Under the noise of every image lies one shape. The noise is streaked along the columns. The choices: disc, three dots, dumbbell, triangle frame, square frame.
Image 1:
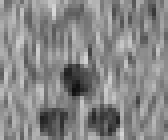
three dots
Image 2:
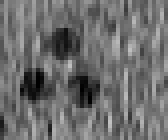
three dots
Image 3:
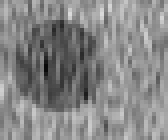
disc
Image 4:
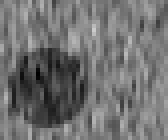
disc
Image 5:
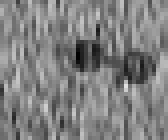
dumbbell
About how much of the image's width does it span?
half
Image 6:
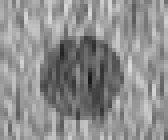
disc
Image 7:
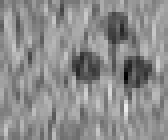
three dots
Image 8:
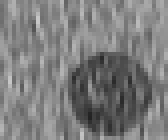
disc
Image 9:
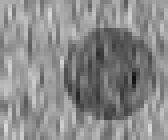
disc
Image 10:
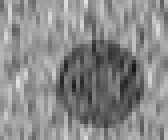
disc
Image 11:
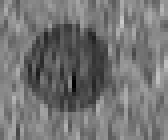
disc
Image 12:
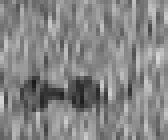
dumbbell
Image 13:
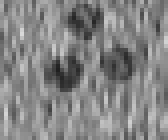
three dots
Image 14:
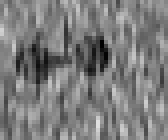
dumbbell
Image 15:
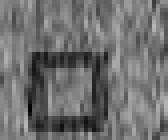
square frame
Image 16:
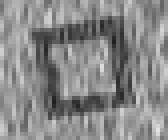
square frame
